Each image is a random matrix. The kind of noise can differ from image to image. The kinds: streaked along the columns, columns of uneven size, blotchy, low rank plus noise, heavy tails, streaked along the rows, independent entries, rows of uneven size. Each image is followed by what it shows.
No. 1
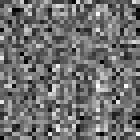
low rank plus noise
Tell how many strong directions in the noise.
one
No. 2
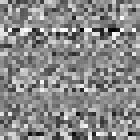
rows of uneven size
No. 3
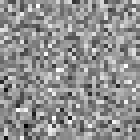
independent entries
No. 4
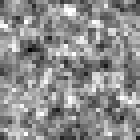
blotchy
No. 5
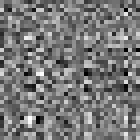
low rank plus noise
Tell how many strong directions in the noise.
one
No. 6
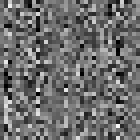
columns of uneven size
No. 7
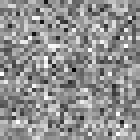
independent entries
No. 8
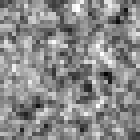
blotchy
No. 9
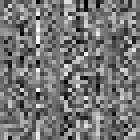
columns of uneven size
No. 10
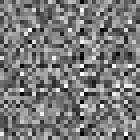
low rank plus noise
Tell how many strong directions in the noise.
two
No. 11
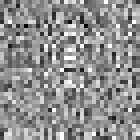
low rank plus noise
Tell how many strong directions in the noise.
one
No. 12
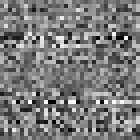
rows of uneven size
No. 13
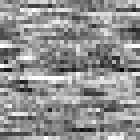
streaked along the rows
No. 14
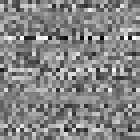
rows of uneven size
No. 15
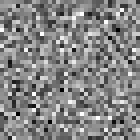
low rank plus noise
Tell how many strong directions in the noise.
five to eight
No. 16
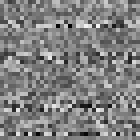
rows of uneven size
